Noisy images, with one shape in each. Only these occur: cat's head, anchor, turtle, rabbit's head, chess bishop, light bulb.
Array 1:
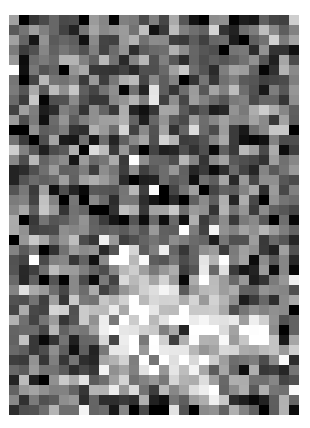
turtle
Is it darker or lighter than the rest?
lighter
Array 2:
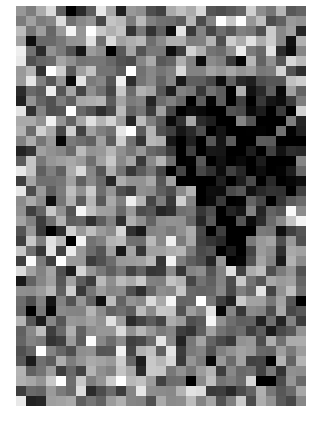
light bulb
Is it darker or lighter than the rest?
darker
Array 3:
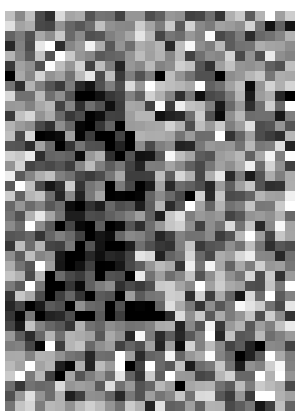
chess bishop
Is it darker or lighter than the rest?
darker
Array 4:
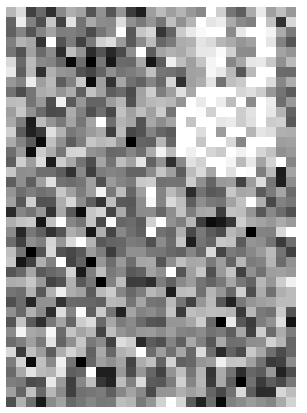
rabbit's head
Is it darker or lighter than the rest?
lighter
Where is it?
top right
